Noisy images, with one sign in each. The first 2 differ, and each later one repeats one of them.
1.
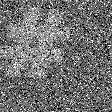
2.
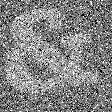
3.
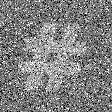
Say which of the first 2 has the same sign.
1
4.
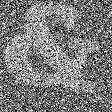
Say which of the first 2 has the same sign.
2
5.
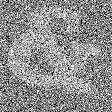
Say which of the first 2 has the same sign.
2
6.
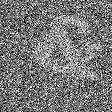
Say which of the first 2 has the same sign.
2
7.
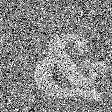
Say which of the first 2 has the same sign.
2
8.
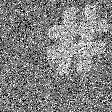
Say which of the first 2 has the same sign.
1
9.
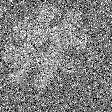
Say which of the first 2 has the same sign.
1
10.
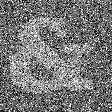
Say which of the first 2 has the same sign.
2
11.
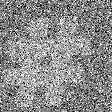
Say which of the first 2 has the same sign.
1
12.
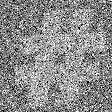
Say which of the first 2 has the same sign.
1
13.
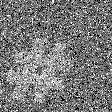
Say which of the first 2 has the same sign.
1
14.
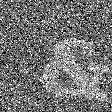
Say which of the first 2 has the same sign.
2
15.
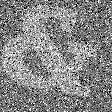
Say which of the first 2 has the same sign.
2
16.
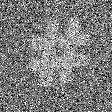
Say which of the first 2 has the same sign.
1
